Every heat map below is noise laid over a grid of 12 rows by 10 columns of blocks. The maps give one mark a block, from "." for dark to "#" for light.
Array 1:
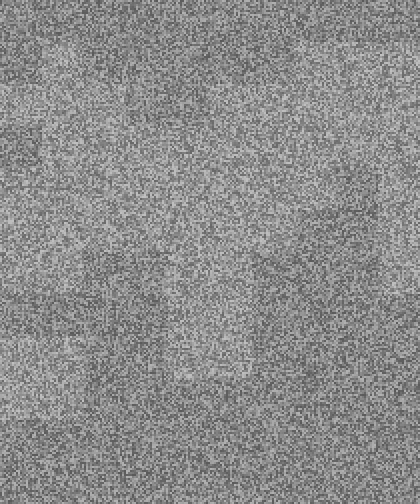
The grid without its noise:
. . . . . . . . . .
. # . . . . . # # #
# # # . . # # # # #
. # # # # # # # # #
# # # # # # # # . #
# # # # # # # . . #
# # . . # # . . . #
. . . . # # . . . .
# # . . # # . . . .
# # . . . . . . . .
. . . . . . . . . .
. . . . . . . . . .
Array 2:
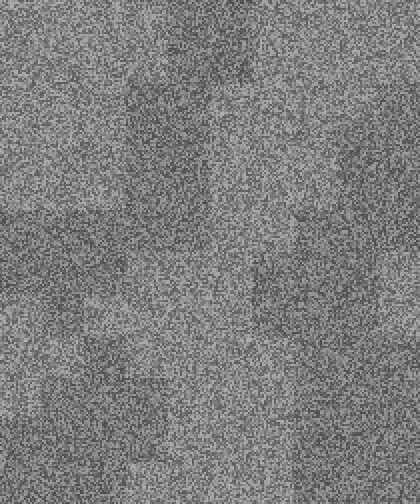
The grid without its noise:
# # # # . . # # # #
# # # # . . # # # #
# # # . . # # # # .
# # # . . # # # . .
# # # . . # # # . .
. . . . . # # . . .
. . . # # # . . . #
# . # # # # . . . #
# # . # # # # . . .
# . . . # # # . . .
. . . . # # # . . .
. . . # # # # . . .
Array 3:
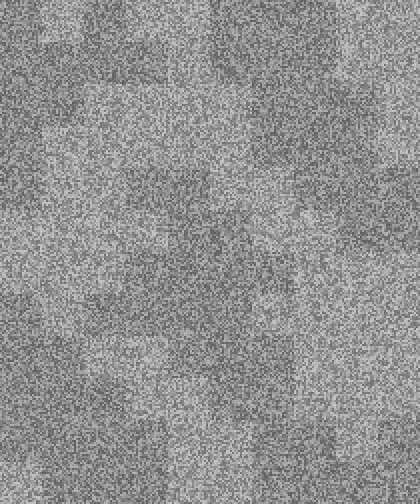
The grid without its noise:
. # . # # . . . # #
. . . . # . . . # #
. . # # # # . . . #
. # # # # # . . . #
. # # . . # # . . .
# # # # . . # # . .
# # # . . . . # # #
. # . . . . # # # #
. . # # . . . # # #
. . . # # . . # # #
. . . . # # . . # .
# . . . # # . . . .
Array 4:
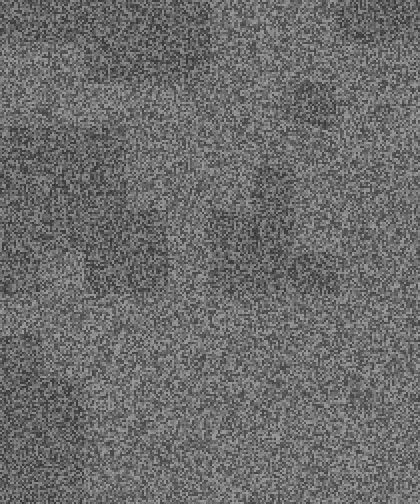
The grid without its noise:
. . . . . # # # . .
# # . . . # # # # #
# # # # # # # . # #
. . . # # # # # # #
. . . # # # . # # #
. . . . # . . # # #
. # . . # . . . # #
# # # # # # # # # #
. # # # # # # # # #
. . # # # # # # # #
. . # # # # # # # #
. . # # # # # # # #
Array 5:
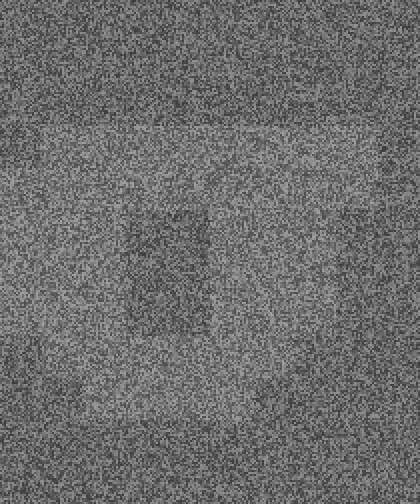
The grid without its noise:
. . . . . . . . . .
. . . . . . . . . .
. . . . . . . . . .
. # # # # # # # # .
# # # # # # # # # .
# # # . . # # # . .
# # # . . # # # . .
# # # . . # # # . .
. # # # # # # . . .
. . # # # # . . . .
. . . . . . . . . .
. . . . . . . . . .
